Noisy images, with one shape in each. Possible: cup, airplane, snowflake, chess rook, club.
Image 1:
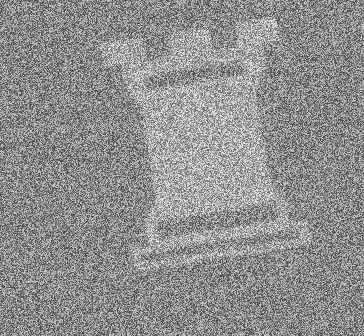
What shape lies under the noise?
chess rook
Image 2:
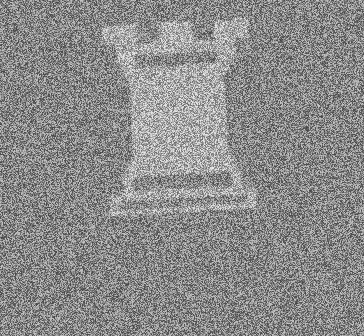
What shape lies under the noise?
chess rook
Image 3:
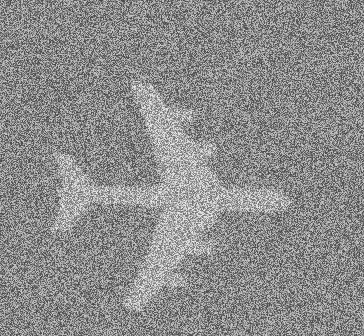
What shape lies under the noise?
airplane
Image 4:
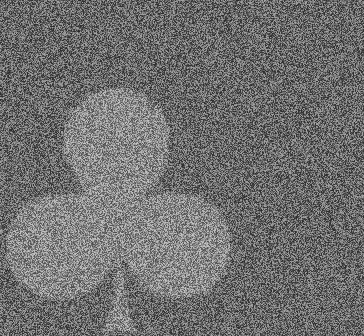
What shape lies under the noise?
club
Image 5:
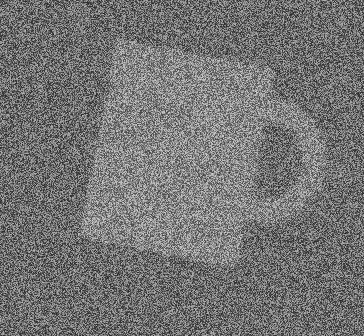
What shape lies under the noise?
cup
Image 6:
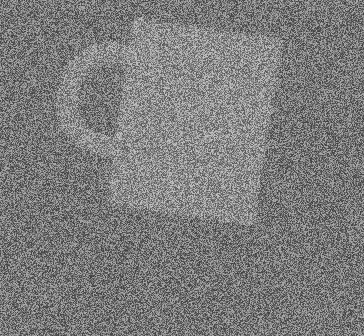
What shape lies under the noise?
cup
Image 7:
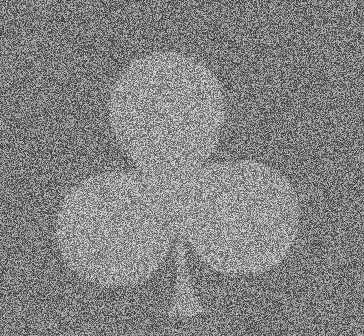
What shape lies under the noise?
club
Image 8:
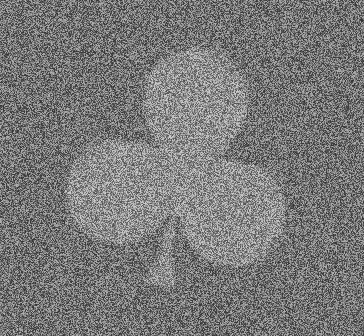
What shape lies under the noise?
club
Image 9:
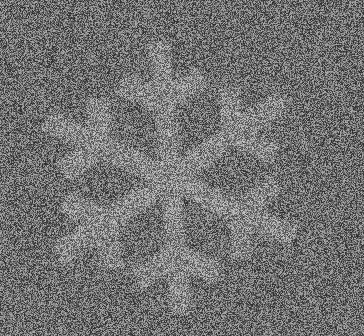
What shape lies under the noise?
snowflake
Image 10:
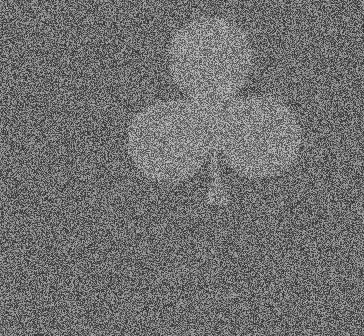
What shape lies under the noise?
club
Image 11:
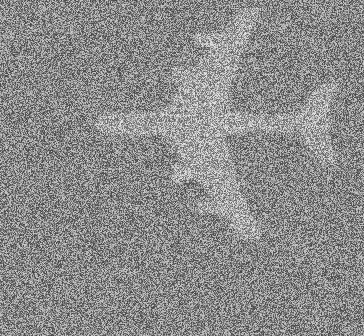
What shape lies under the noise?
airplane
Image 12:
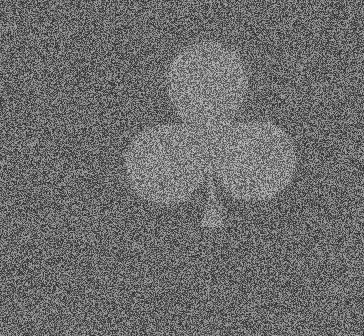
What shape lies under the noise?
club
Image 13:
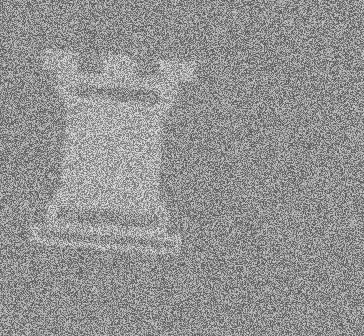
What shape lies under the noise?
chess rook
